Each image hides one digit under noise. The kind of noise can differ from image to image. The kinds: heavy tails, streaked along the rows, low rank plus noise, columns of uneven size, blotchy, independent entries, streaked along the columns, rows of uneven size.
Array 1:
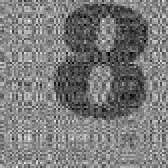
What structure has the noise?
low rank plus noise
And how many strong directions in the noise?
one
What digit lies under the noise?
8
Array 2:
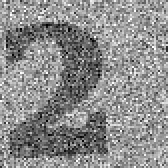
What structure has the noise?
independent entries
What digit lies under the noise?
2
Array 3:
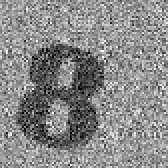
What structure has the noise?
low rank plus noise
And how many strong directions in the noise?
five to eight
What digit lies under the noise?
8
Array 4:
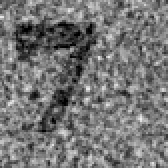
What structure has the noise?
blotchy
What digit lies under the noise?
7
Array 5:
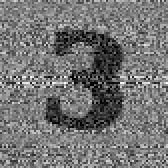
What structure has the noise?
rows of uneven size
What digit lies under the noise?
3
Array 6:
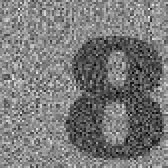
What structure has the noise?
low rank plus noise
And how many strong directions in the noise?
three or four
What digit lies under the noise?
8
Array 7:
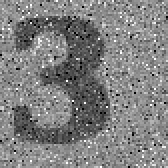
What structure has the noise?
heavy tails
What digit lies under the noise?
3
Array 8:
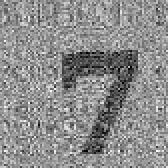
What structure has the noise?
low rank plus noise
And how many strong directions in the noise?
three or four
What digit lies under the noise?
7
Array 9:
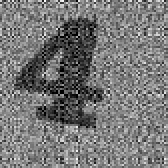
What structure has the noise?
low rank plus noise
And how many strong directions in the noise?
one
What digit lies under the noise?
4
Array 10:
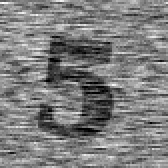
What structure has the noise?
streaked along the rows
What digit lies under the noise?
5
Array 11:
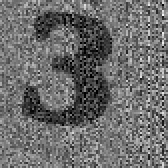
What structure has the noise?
columns of uneven size
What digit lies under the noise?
3
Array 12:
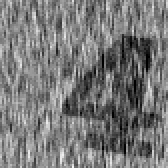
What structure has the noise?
streaked along the columns
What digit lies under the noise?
4
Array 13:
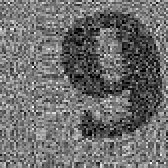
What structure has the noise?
low rank plus noise
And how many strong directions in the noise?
three or four
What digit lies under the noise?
9
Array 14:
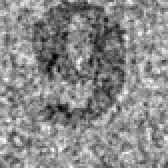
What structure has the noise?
blotchy
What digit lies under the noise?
9
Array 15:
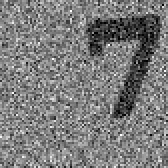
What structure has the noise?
low rank plus noise
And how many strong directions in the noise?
five to eight
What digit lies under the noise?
7
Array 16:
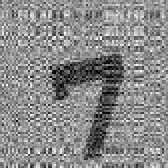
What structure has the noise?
low rank plus noise
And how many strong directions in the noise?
one
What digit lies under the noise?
7
